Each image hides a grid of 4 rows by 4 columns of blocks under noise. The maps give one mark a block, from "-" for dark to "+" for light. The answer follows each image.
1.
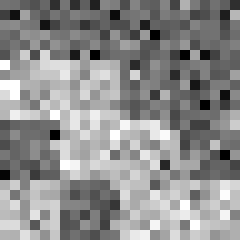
- - - -
+ + - -
- + + -
+ - + +
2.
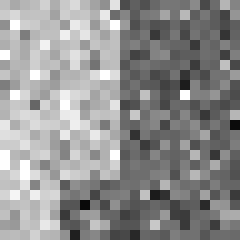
+ + - -
+ + - -
+ + - -
+ - - -
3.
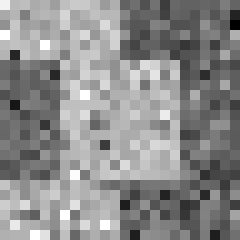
+ + - -
- + + -
- + + -
+ + - -
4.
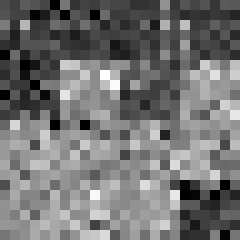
- - - -
- + - +
+ + + +
+ + + -
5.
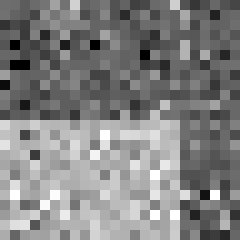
- - - -
- - - -
+ + + -
+ + + -
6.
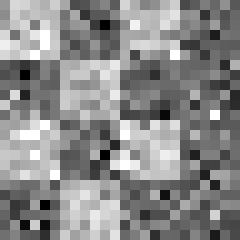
+ - + -
- + - -
+ - + -
- + - -
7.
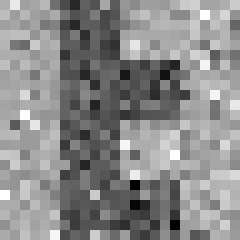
+ - + +
+ - - +
+ - + +
+ - - +
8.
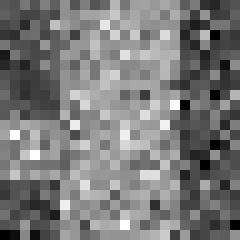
- + + -
- + + -
+ + + -
- + + -
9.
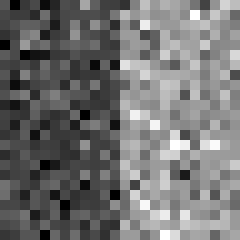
- - + +
- - + +
- - + +
- - + +
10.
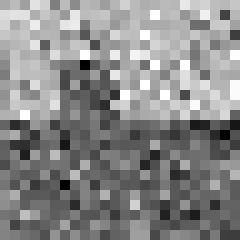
+ + + +
+ - + +
- - - -
- - - -
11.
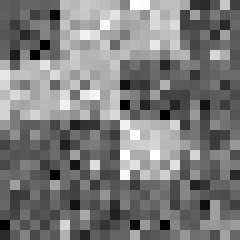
- + + -
+ + - -
- - + -
- - - -
